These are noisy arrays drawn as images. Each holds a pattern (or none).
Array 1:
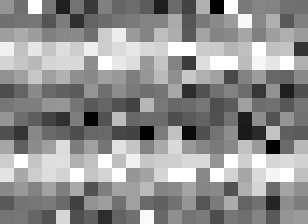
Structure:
horizontal stripes
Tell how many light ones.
2
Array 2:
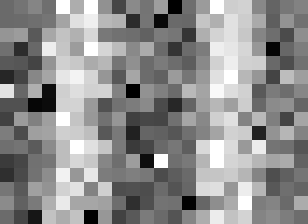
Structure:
vertical stripes
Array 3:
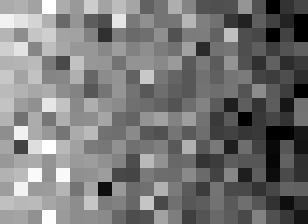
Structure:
a smooth slope
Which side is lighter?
left
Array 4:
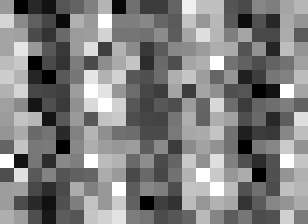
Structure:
vertical stripes
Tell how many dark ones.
3
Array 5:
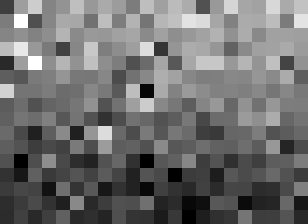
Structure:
a smooth slope
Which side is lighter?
top
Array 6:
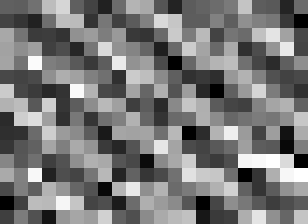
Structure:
diagonal stripes
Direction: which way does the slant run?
top left to bottom right
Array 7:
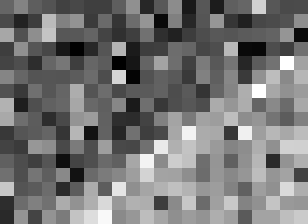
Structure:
a sharp edge
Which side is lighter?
bottom right
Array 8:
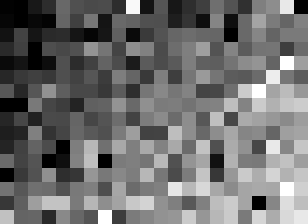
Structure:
a smooth slope
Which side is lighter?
bottom right
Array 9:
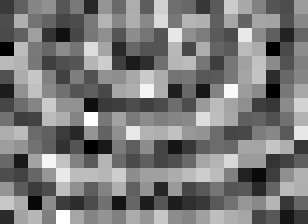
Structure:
rings round one point
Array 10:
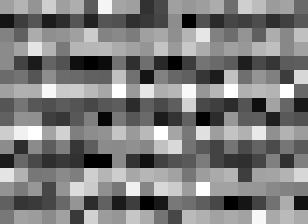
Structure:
horizontal stripes
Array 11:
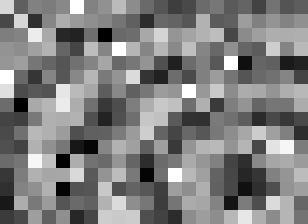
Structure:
rings round one point
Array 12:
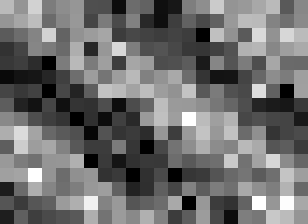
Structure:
diagonal stripes
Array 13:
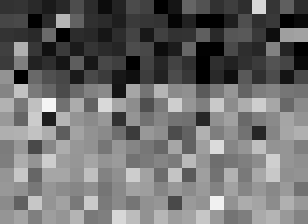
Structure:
a sharp edge
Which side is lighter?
bottom
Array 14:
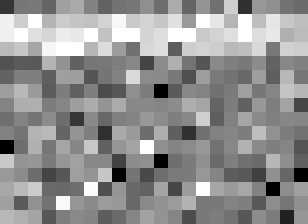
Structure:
one horizontal stripe
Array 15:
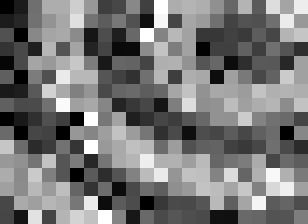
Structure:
rings round one point
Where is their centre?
top right
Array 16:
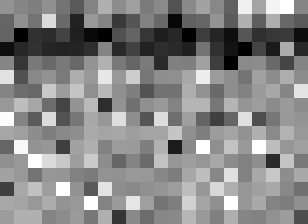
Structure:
one horizontal stripe
